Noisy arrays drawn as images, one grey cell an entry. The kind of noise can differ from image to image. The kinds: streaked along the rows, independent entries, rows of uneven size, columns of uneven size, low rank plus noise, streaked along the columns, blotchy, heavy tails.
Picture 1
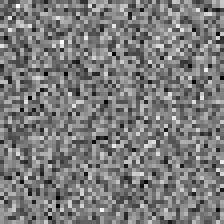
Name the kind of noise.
independent entries
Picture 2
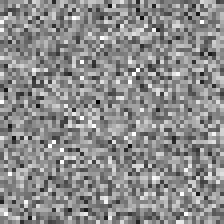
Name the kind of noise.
independent entries
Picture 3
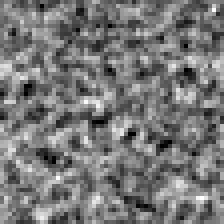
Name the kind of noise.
blotchy
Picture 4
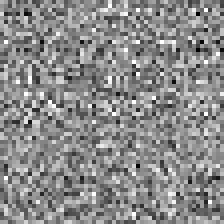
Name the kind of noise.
low rank plus noise
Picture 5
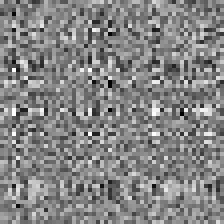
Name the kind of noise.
low rank plus noise
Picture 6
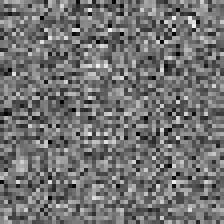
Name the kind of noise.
low rank plus noise
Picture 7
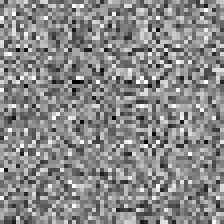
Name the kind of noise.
low rank plus noise
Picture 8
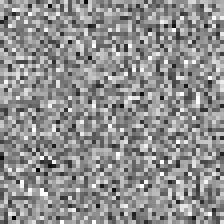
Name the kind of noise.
independent entries
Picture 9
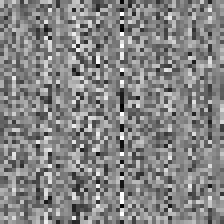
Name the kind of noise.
columns of uneven size
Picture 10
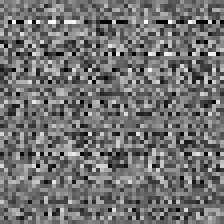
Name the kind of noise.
rows of uneven size
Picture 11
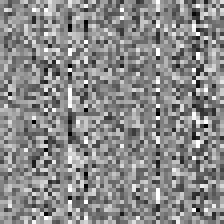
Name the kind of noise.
columns of uneven size
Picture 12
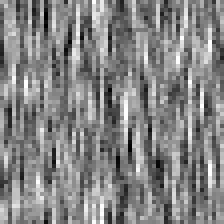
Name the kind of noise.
streaked along the columns
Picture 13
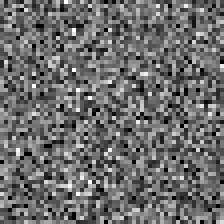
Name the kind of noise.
independent entries
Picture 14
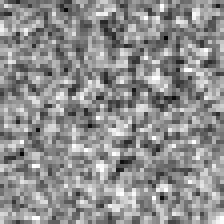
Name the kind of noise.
blotchy
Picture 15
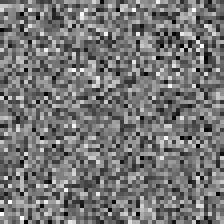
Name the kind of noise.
low rank plus noise
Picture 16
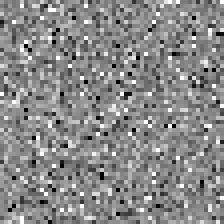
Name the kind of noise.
heavy tails
